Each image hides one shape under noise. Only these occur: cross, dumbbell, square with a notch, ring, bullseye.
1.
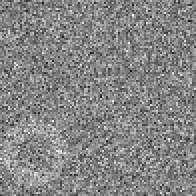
ring
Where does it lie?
bottom left
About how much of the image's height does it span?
a third
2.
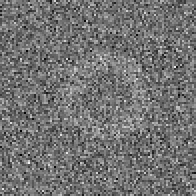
ring
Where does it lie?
centre
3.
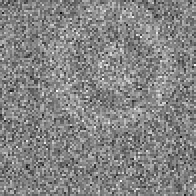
bullseye
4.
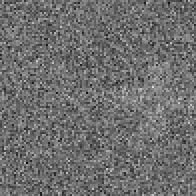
cross
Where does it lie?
middle right
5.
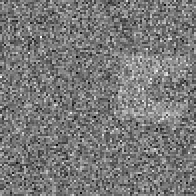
square with a notch
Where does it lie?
middle right
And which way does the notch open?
right
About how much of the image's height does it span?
a third
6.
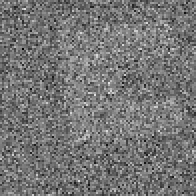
square with a notch
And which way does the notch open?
right
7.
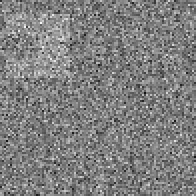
square with a notch
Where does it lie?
top left
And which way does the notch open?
left
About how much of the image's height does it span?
a third
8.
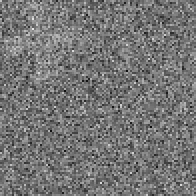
cross
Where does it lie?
top left
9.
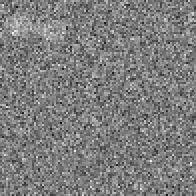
dumbbell
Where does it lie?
top left
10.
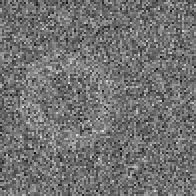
ring
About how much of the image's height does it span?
half
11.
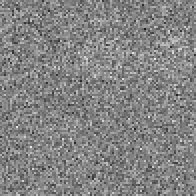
dumbbell
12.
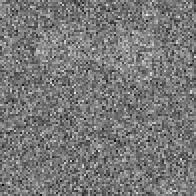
dumbbell
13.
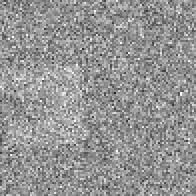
square with a notch
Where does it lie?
middle left
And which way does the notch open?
left
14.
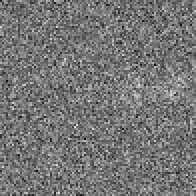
dumbbell
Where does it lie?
middle right
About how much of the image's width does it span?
a third
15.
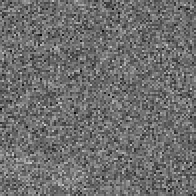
dumbbell
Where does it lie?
bottom left
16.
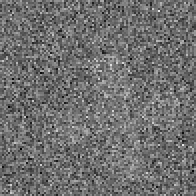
cross
